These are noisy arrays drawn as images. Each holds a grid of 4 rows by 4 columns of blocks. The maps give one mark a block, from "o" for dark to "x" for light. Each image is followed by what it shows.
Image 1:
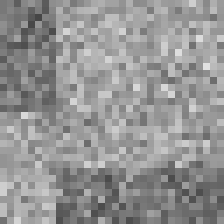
o x x x
o x x x
x x x x
x o o o
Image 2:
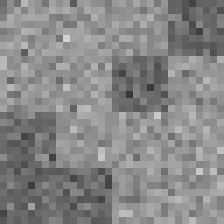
x x x o
x x o x
o x x x
o o x x
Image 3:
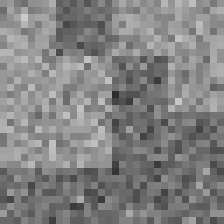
x o x x
x x o x
x x o o
o o o o
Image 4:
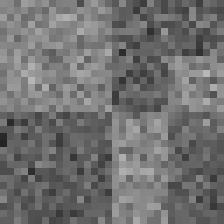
x x o o
x x o x
o o x o
o o x o
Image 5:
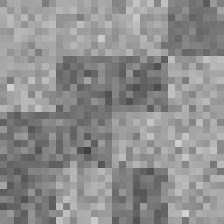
x x x o
x o o x
o o x x
o x o x
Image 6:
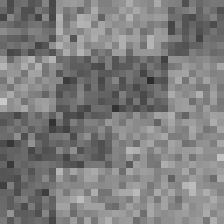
o x x o
x o o x
o o x x
o x x x
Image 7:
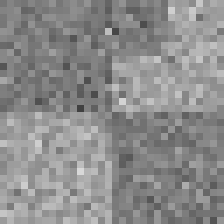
o o o x
o o x x
x x o o
x x o o
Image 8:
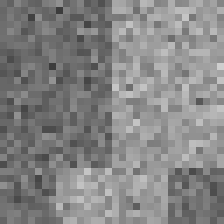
o o x x
o o x x
o o x x
o x x o
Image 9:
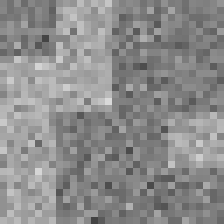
o x o o
x x o o
x o o x
x o o o
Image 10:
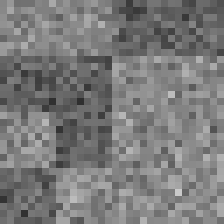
x x o o
o o x x
x o x x
o x x x
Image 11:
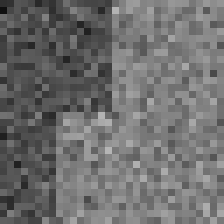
o o x x
o o x x
o x x x
o x x x
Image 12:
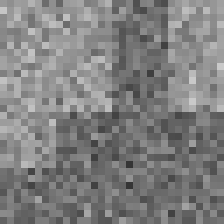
x x o x
x x o x
x o o o
o o o o
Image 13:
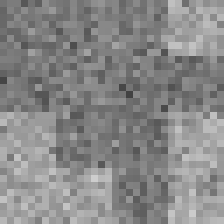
o o o x
o o o o
x o o x
x x o x
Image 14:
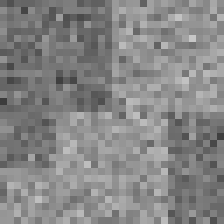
o o x x
o o x x
o x x o
x x x o
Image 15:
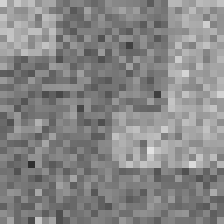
x o o x
o o o x
o o x x
o o o o
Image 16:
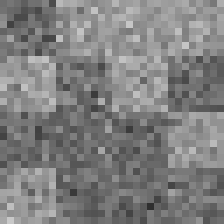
o x x x
x o x o
o o o x
x o o o
